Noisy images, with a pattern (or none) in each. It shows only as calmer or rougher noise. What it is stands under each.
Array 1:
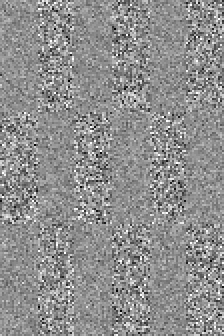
a checkerboard
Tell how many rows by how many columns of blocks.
3 by 6
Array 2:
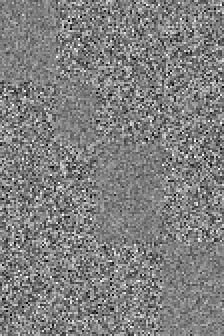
blocks along the diagonal
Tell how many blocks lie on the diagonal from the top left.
4
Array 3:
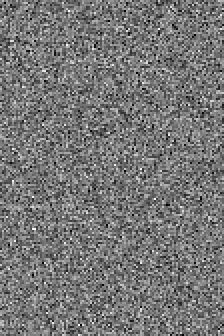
only noise
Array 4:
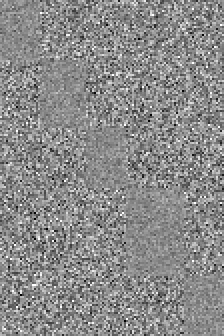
blocks along the diagonal
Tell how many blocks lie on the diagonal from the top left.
5
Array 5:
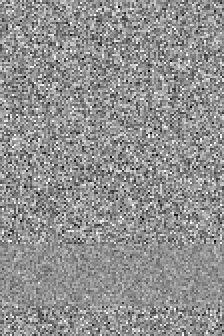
one band of rows
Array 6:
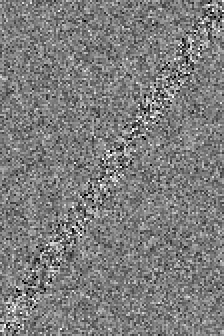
a diagonal band
